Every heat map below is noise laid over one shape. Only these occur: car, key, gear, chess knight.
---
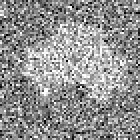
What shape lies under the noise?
car
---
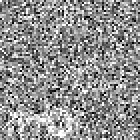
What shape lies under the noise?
key
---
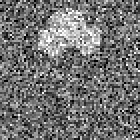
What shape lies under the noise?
car
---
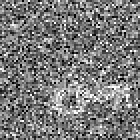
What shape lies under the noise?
key
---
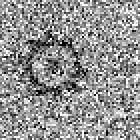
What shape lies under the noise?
gear
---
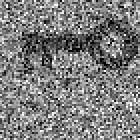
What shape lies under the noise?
key
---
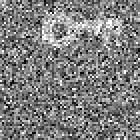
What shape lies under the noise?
key
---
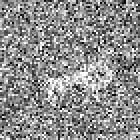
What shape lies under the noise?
key
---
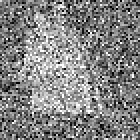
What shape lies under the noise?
chess knight
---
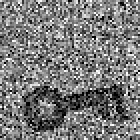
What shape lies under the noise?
key
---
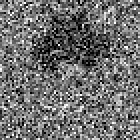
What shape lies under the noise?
car
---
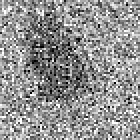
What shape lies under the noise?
chess knight
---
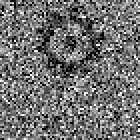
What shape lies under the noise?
gear
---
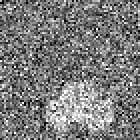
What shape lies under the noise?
car
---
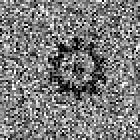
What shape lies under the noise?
gear
